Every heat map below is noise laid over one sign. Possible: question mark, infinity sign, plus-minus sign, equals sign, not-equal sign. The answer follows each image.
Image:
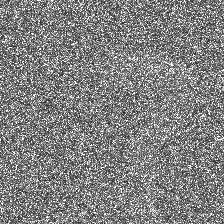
light question mark
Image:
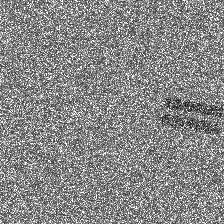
dark equals sign, middle right
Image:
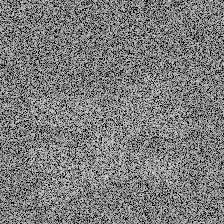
light not-equal sign
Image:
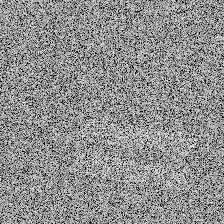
light equals sign
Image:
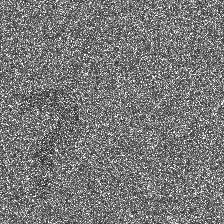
dark question mark
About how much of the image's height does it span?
half
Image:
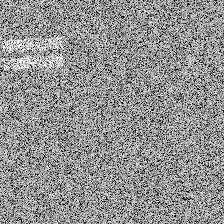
light equals sign, top left
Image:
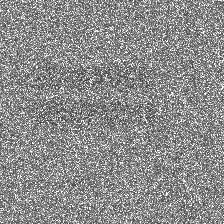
dark equals sign
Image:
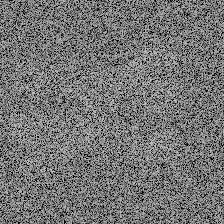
light not-equal sign
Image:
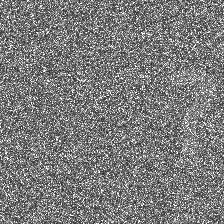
light question mark, middle right
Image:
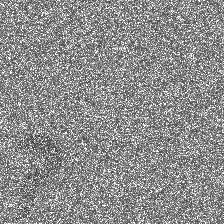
dark question mark, bottom left
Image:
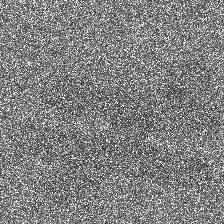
dark not-equal sign
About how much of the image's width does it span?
nearly all
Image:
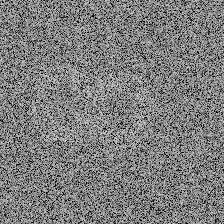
light infinity sign
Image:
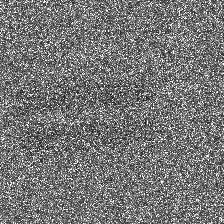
dark equals sign
